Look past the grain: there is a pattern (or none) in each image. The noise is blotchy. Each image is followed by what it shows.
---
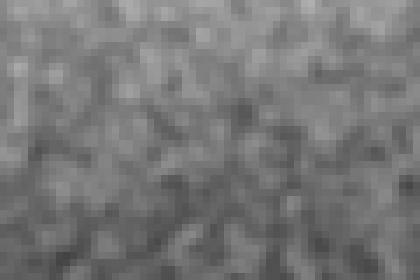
a smooth slope
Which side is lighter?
top
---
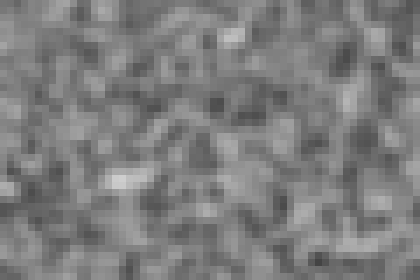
only noise
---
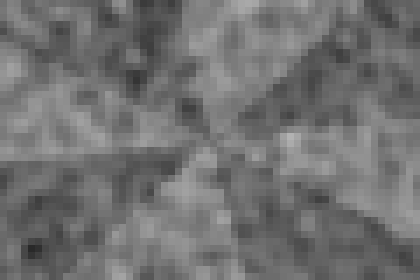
spokes from one point
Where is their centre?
centre
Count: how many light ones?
4
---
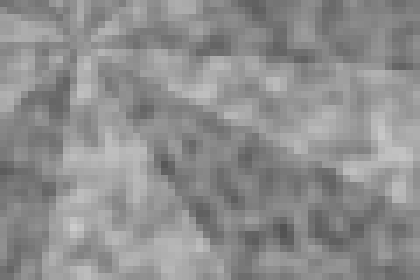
spokes from one point
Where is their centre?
top left
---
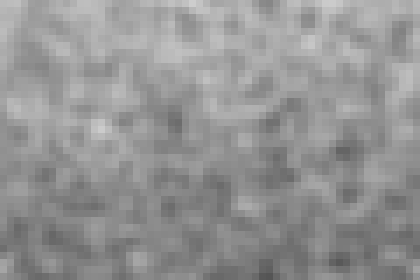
a smooth slope
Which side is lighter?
top
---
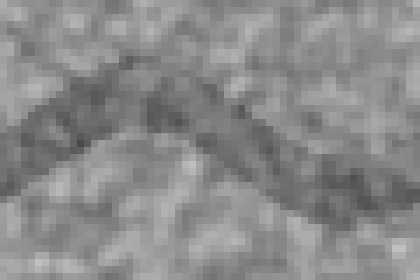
a wavy band
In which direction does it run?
left to right
